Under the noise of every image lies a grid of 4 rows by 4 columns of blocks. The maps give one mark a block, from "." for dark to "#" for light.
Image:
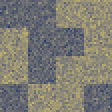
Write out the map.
. . # #
# . . #
# . # #
. # # .
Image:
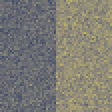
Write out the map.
. . # #
. . # #
. . # #
. . # #
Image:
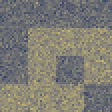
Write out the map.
. . . .
. # # #
. # . #
# # # .
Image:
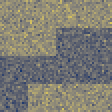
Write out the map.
# # # #
# # . .
. . . .
. # # #
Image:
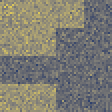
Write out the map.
# # # .
# # . .
. . . .
# # . .
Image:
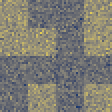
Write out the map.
# . . #
# # . #
. . . .
. # . #
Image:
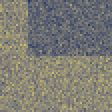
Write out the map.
# . . .
# . . .
# # # #
# # # #
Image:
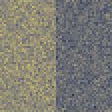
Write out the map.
# # . .
# # . .
# # . .
# # . .
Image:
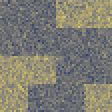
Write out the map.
. . # #
. . . .
# # . .
# . . #
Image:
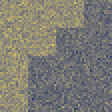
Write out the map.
# # # .
# # . .
# . . .
# . . .
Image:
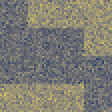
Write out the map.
. # # #
. . . #
. . . .
# # # .
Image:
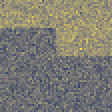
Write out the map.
# # # #
. . # #
. . . .
. . . .
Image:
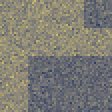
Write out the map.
# # # .
# # # #
# . . .
# . . .
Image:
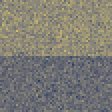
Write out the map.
# # # #
# # # #
. . . .
. . . .
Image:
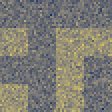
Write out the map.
. . . .
# . # #
. . # .
# . # .
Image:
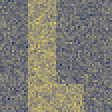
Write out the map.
. # . .
. # . .
. # . .
. # # .
